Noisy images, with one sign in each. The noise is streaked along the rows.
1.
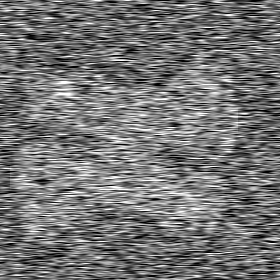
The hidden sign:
not-equal sign
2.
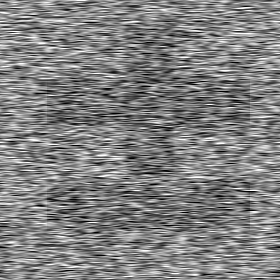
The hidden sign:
plus-minus sign
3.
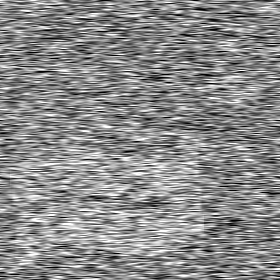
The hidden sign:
approximately sign
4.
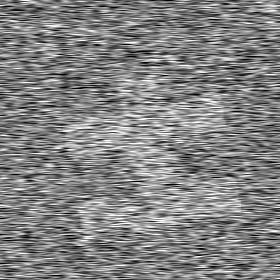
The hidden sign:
plus-minus sign
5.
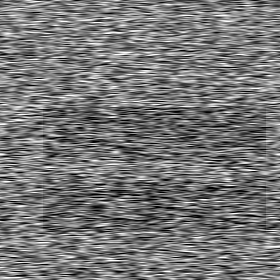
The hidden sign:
equals sign
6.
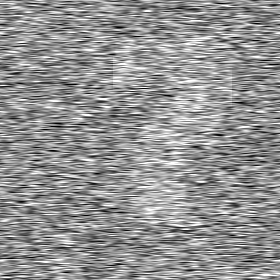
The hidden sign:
question mark
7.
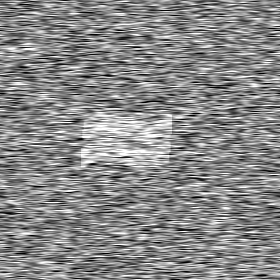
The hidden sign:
approximately sign
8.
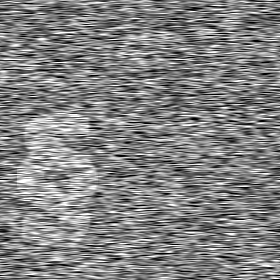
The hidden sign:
section sign
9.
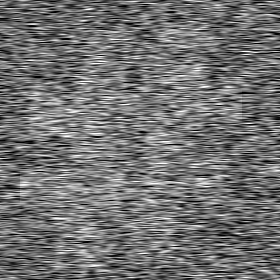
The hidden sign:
hash sign
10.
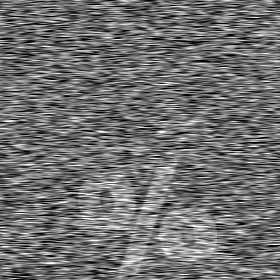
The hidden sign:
percent sign
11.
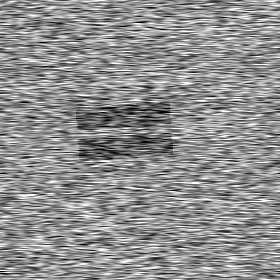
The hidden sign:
equals sign
